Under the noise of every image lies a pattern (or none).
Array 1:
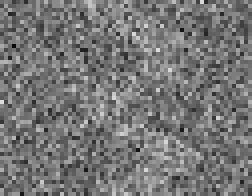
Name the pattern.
a wavy band
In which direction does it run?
top to bottom
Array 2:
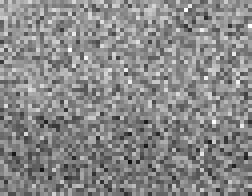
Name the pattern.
a sharp edge
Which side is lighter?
top
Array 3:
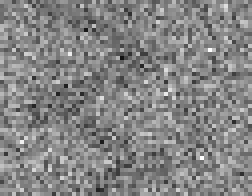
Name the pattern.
a wavy band
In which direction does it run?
top to bottom
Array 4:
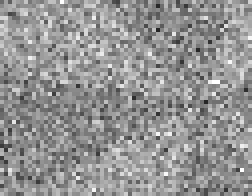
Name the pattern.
spokes from one point
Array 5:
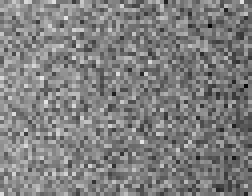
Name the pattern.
a smooth slope
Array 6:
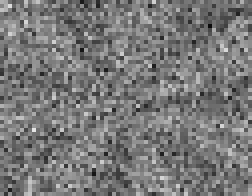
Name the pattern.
spokes from one point
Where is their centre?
centre
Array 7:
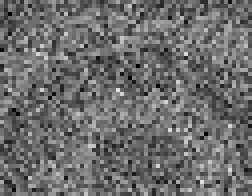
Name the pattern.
rings round one point
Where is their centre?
bottom middle
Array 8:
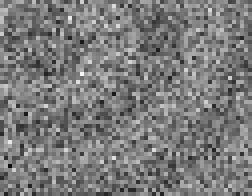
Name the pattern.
rings round one point
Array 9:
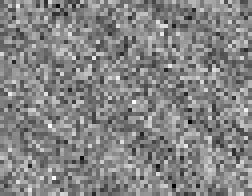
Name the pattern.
diagonal stripes
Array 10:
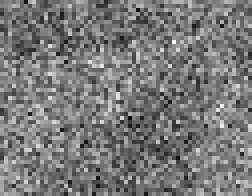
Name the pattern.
spokes from one point
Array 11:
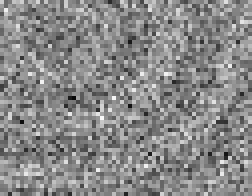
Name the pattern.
rings round one point
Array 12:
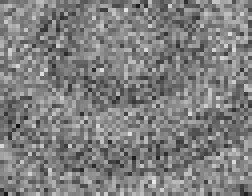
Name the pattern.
rings round one point
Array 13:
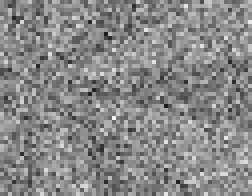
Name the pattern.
spokes from one point
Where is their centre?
middle left
